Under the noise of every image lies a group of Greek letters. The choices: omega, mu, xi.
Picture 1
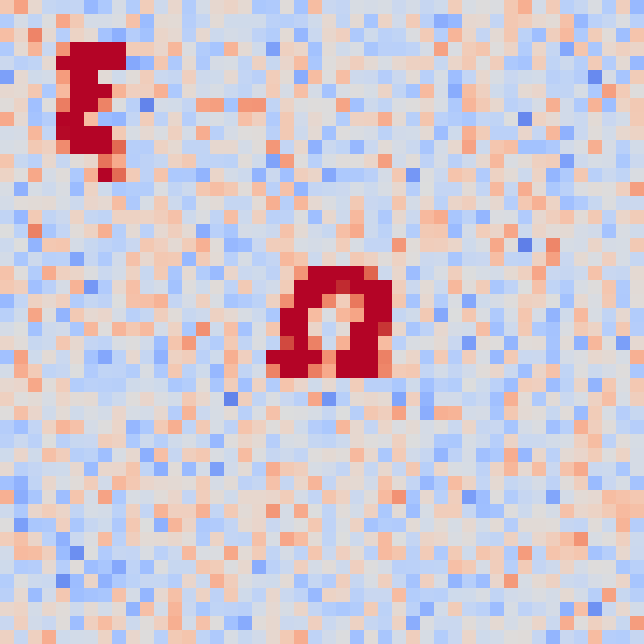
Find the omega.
centre
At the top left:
xi
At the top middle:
nothing
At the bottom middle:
nothing
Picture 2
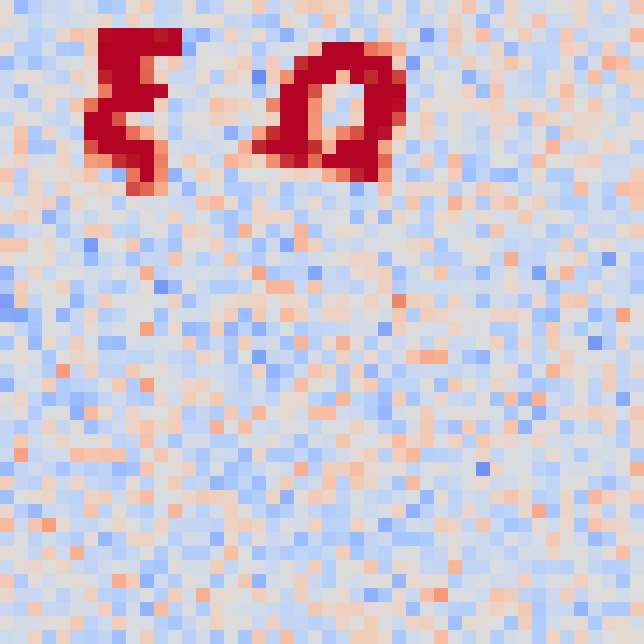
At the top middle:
omega
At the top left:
xi
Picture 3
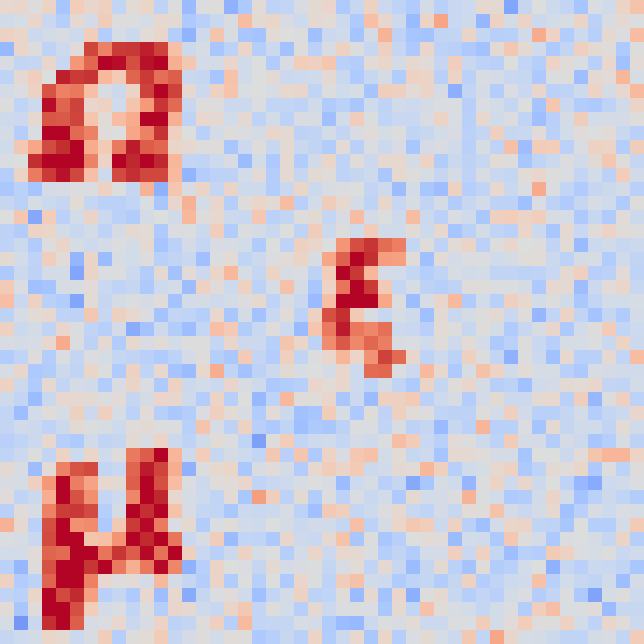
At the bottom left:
mu
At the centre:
xi
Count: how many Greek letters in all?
3
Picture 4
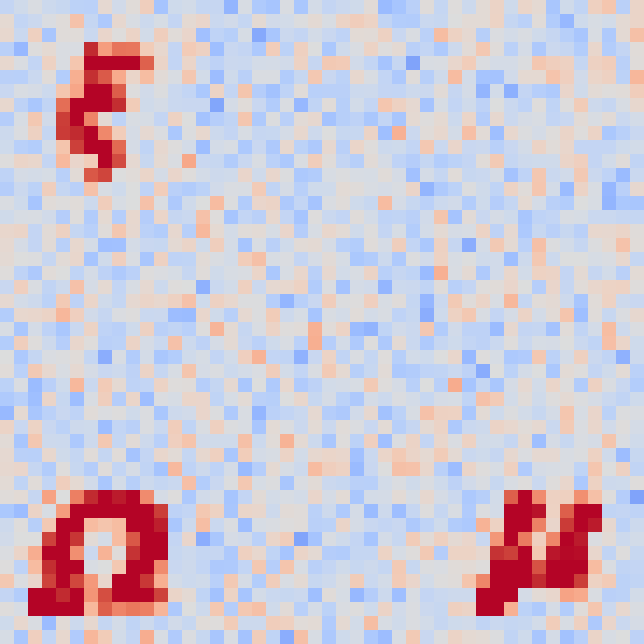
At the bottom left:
omega
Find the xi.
top left
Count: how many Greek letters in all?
3
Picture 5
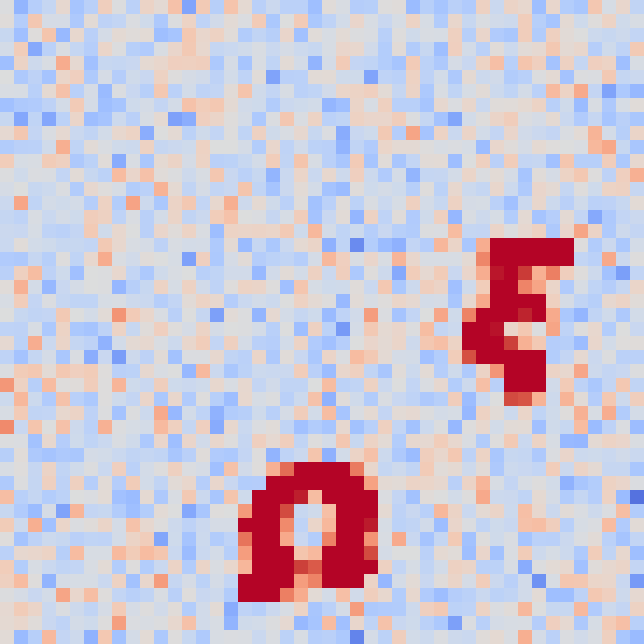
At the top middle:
nothing
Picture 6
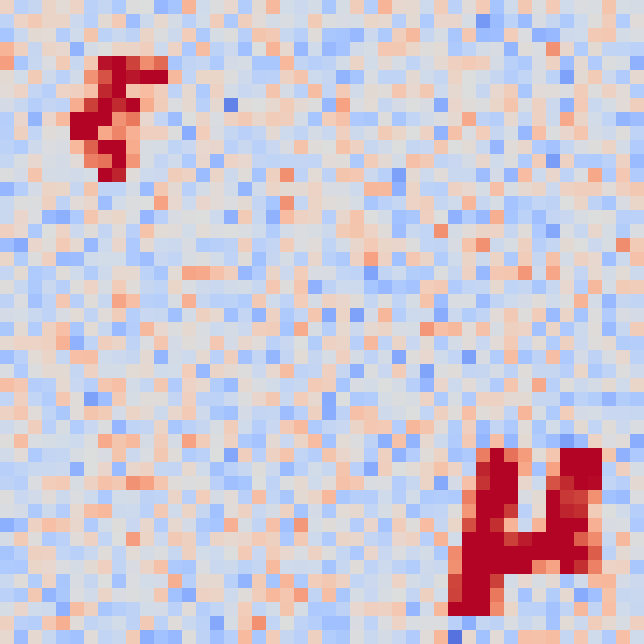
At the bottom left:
nothing
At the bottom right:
mu
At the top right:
nothing
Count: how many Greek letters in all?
2
